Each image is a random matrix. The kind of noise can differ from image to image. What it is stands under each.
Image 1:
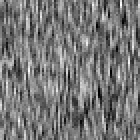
streaked along the columns
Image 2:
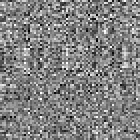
low rank plus noise
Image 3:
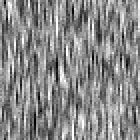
streaked along the columns
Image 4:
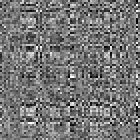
low rank plus noise
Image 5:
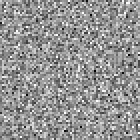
independent entries
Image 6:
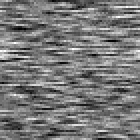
streaked along the rows
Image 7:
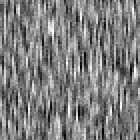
streaked along the columns
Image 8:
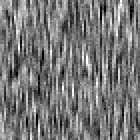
streaked along the columns
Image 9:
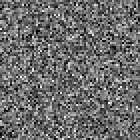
independent entries
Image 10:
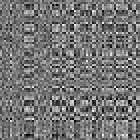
low rank plus noise
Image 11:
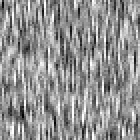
streaked along the columns
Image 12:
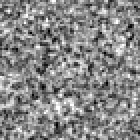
blotchy
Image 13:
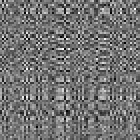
low rank plus noise
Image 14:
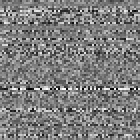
rows of uneven size
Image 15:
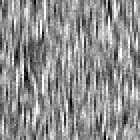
streaked along the columns
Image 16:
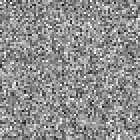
independent entries
